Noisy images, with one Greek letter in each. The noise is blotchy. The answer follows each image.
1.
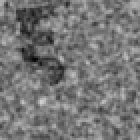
xi
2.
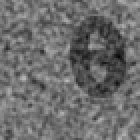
theta
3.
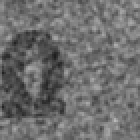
omega
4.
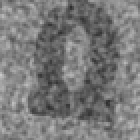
omega
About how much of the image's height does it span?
nearly all
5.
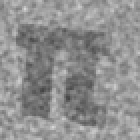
pi
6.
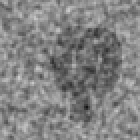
phi
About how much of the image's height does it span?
two thirds
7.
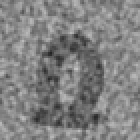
omega
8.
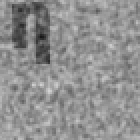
eta
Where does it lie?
top left
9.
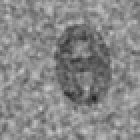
theta
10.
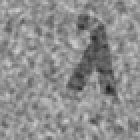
lambda
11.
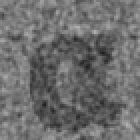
alpha
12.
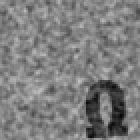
omega
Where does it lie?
bottom right
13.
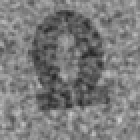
omega
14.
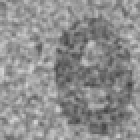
theta
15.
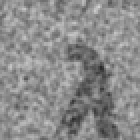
lambda
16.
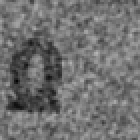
omega
